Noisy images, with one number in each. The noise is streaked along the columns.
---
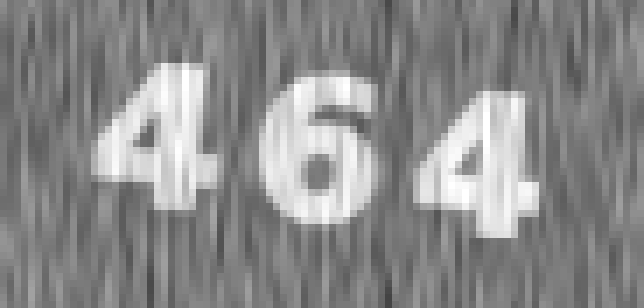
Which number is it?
464
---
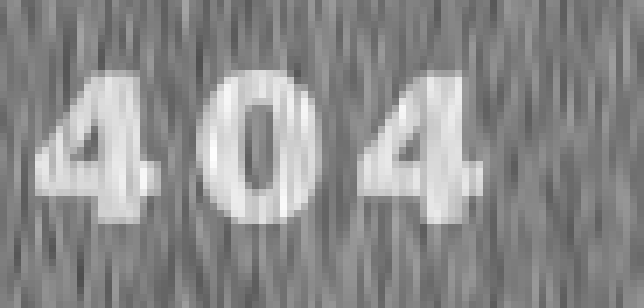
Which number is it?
404
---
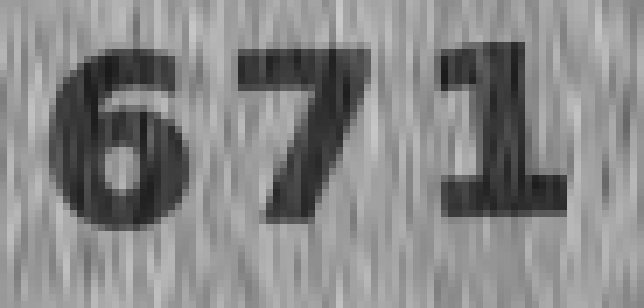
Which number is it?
671
